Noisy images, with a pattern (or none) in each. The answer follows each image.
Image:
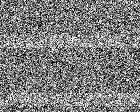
bands of rows
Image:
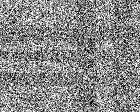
bands of rows crossing bands of columns
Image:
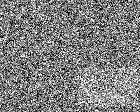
one block
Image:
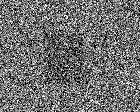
one block
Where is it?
centre
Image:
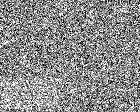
one block
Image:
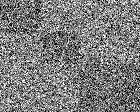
blocks along the diagonal
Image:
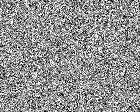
only noise
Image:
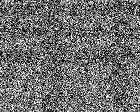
bands of rows crossing bands of columns
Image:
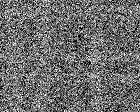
bands of rows crossing bands of columns
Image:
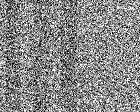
bands of columns
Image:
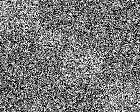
blocks along the diagonal
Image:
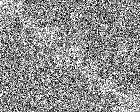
blocks along the diagonal
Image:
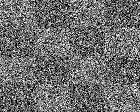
a checkerboard
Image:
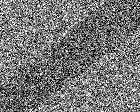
a diagonal band
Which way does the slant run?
bottom left to top right
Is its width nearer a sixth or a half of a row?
a half
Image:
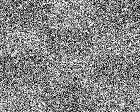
a checkerboard
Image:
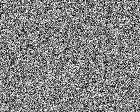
only noise
